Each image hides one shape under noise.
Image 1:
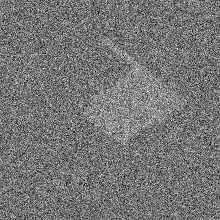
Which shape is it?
flag
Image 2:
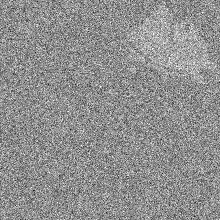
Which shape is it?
chess knight
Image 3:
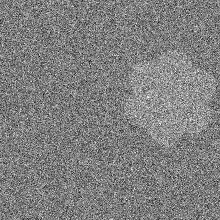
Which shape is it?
flower
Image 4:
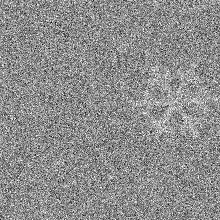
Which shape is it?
snowflake
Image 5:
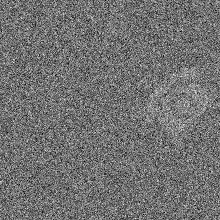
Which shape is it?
telephone
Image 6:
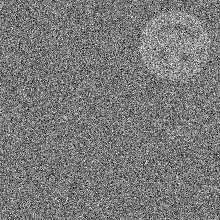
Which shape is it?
smiling face
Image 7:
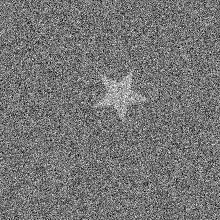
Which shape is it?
star
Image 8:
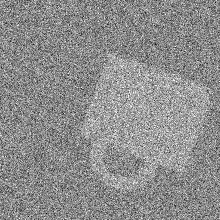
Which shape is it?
cup
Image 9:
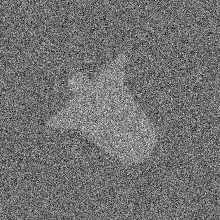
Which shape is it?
bell
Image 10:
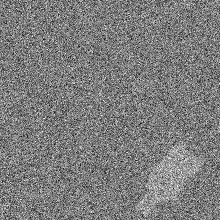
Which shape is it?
bottle
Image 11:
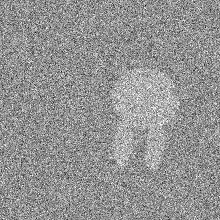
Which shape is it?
rabbit's head
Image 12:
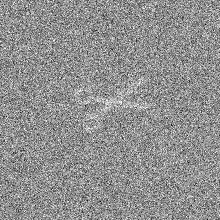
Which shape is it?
pair of scissors
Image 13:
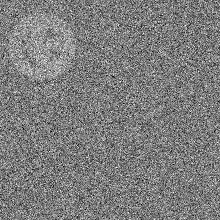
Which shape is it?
smiling face
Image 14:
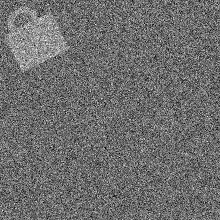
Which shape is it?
cup
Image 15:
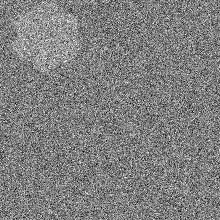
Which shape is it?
flower
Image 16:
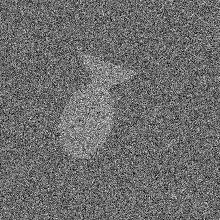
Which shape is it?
fish
